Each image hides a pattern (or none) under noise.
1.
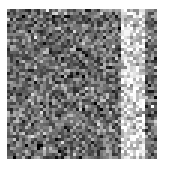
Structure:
one band of columns
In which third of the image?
right
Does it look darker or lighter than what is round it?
lighter
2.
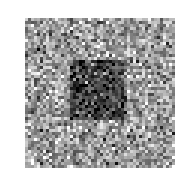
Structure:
one block
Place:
centre
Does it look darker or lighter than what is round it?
darker
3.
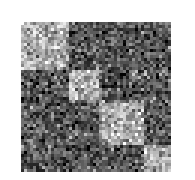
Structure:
blocks along the diagonal
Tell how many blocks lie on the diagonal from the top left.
4
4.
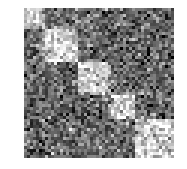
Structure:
blocks along the diagonal
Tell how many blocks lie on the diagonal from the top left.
5
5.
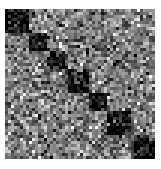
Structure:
blocks along the diagonal
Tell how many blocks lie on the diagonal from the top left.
7
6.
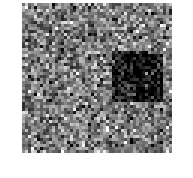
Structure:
one block
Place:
middle right
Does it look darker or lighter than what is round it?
darker
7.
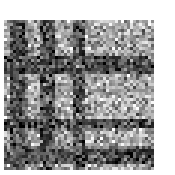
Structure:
bands of rows crossing bands of columns
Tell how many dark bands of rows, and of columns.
3 and 3
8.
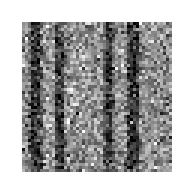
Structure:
bands of columns
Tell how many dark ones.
4
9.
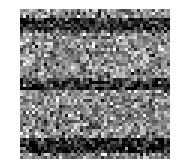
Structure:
bands of rows
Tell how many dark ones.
3
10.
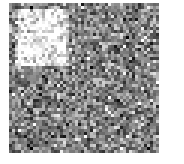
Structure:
one block
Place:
top left
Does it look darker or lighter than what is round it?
lighter
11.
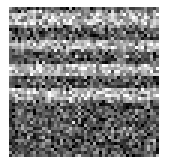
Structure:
bands of rows
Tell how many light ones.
4
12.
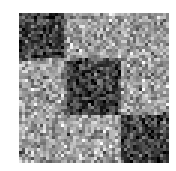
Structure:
blocks along the diagonal
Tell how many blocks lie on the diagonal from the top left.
3
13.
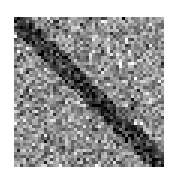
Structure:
a diagonal band
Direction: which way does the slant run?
top left to bottom right
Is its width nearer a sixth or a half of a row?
a sixth
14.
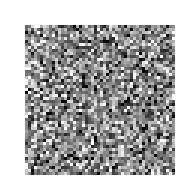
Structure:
only noise
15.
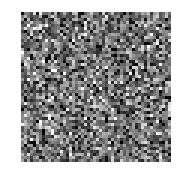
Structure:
only noise
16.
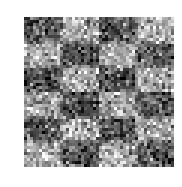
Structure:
a checkerboard
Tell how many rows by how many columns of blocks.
6 by 4
